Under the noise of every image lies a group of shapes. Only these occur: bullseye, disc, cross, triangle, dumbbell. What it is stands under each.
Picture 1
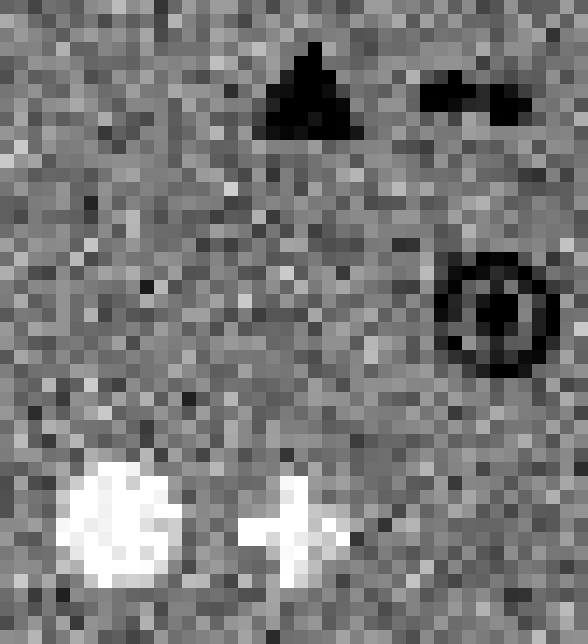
top middle: dark triangle; top right: dark dumbbell; middle right: dark bullseye; bottom left: light disc; bottom middle: light cross
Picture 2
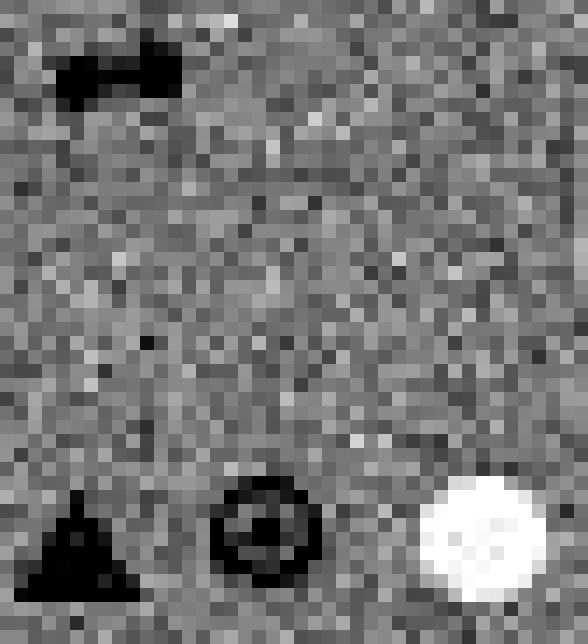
top left: dark dumbbell; bottom left: dark triangle; bottom middle: dark bullseye; bottom right: light disc
